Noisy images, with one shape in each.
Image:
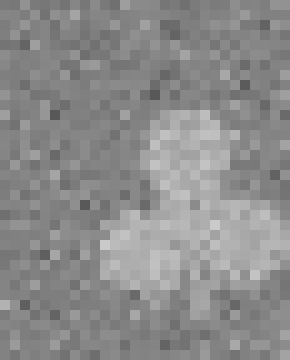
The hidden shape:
club
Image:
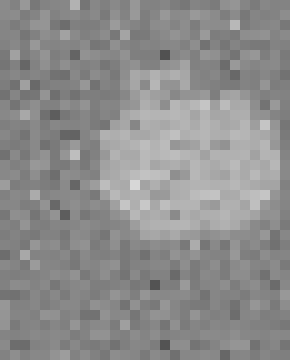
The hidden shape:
apple
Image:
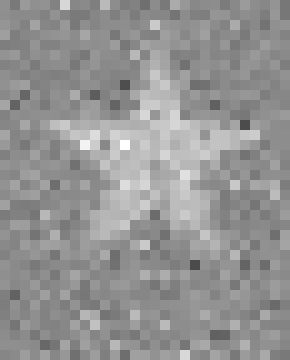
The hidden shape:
star
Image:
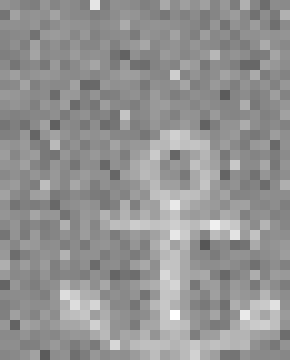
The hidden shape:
anchor
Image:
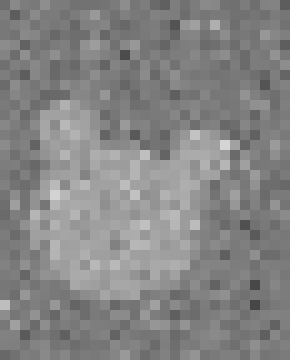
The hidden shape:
bear's head
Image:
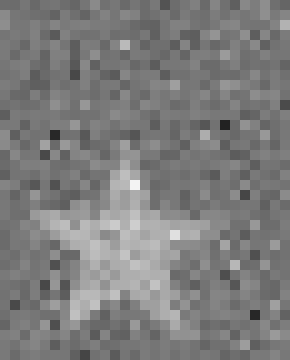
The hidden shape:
star
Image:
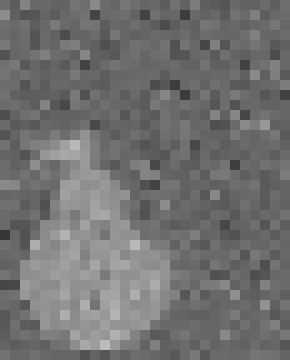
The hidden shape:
pear
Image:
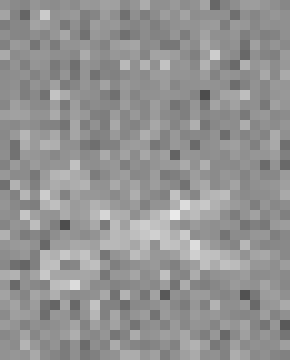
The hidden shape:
pair of scissors
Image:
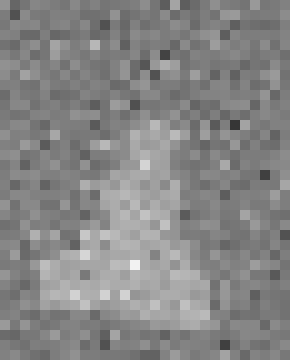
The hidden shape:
chess pawn
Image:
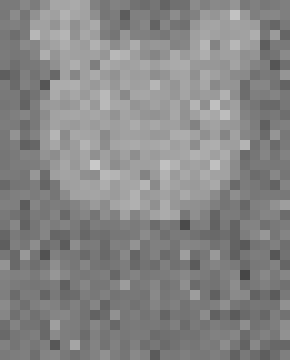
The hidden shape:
bear's head
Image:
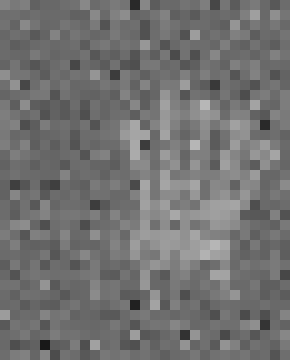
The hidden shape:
chess queen
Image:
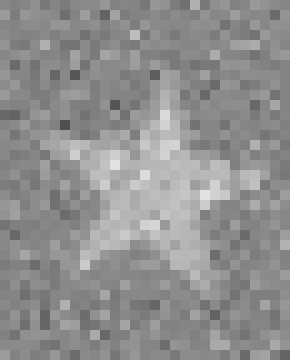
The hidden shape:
star
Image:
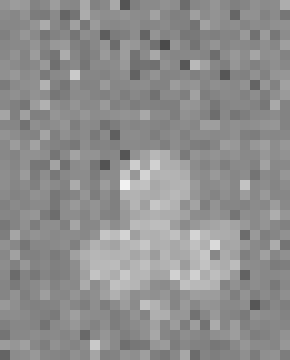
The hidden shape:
club
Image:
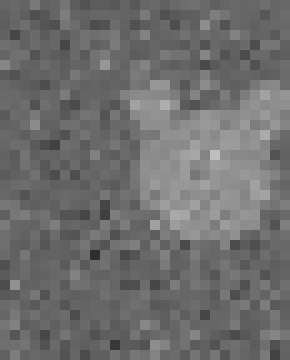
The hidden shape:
bear's head
